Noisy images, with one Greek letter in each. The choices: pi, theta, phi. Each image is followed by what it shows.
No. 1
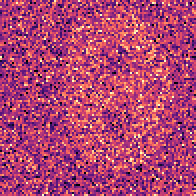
theta
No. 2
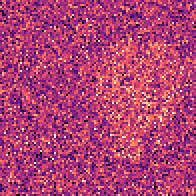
phi
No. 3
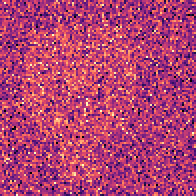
phi
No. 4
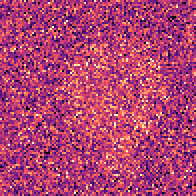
phi
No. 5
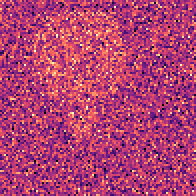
phi
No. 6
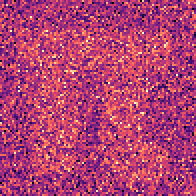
pi
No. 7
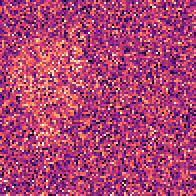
phi
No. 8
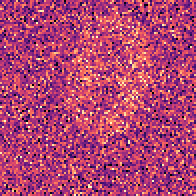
theta
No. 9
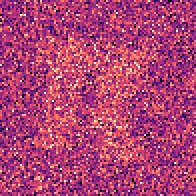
pi
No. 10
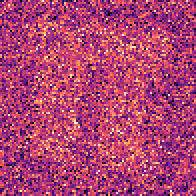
pi
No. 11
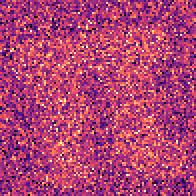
pi
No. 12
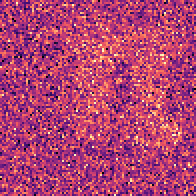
pi
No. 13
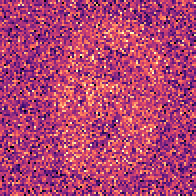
theta
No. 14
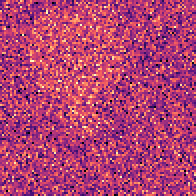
phi
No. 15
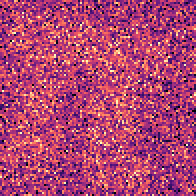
pi
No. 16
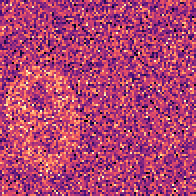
theta
